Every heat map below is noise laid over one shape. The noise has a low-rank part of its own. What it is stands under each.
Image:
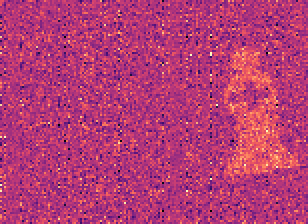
chess bishop
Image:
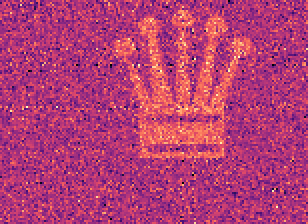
chess queen
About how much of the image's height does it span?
two thirds
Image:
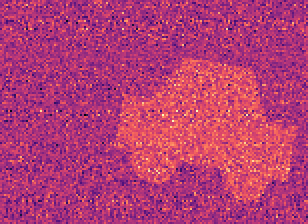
car
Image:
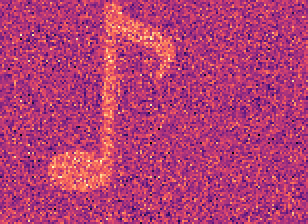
musical note
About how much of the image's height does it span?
nearly all
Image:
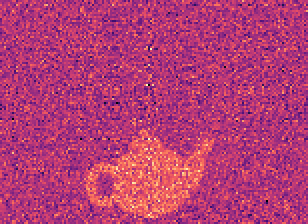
teapot
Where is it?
bottom middle
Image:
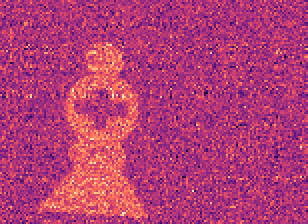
chess bishop
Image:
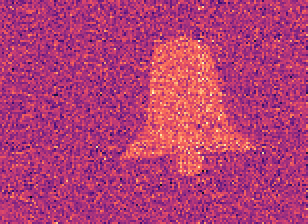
bell
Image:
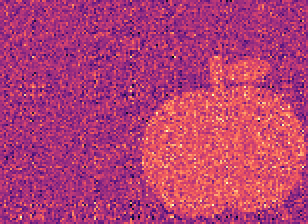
apple
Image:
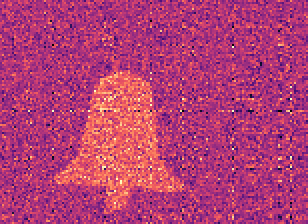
bell
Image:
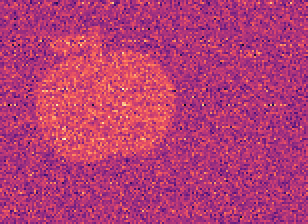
apple
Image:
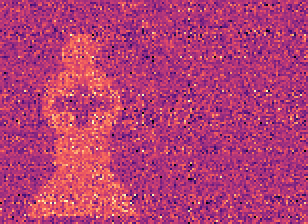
chess bishop
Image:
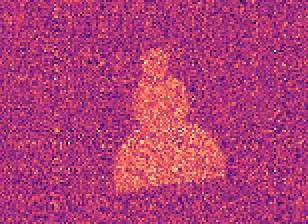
chess pawn
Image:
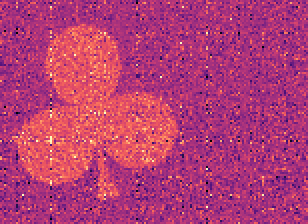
club
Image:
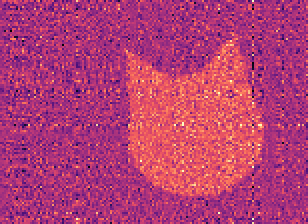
cat's head
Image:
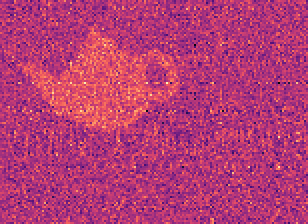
teapot
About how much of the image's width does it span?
half
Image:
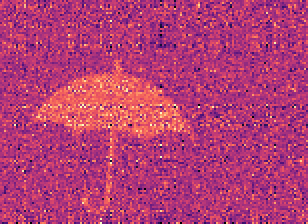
umbrella
